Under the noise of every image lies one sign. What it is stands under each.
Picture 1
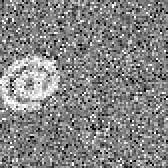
light at sign, middle left
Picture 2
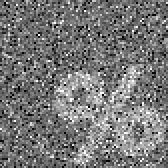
light percent sign
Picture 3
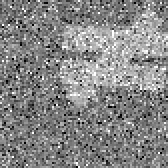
light not-equal sign
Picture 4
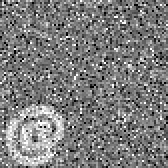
light at sign, bottom left
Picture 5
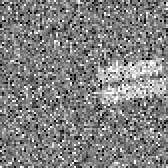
light equals sign, middle right
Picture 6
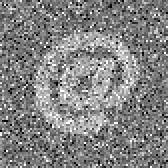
light at sign
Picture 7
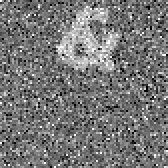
light ampersand, top middle
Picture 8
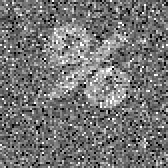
light percent sign
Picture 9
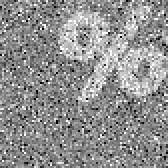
light percent sign
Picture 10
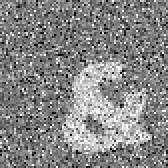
light ampersand
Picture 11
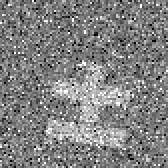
light plus-minus sign
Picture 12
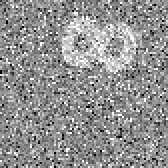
light infinity sign
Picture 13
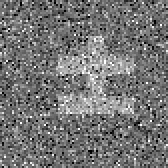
light plus-minus sign
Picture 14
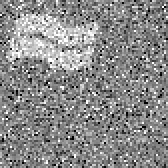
light approximately sign
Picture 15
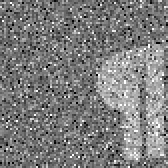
light pilcrow
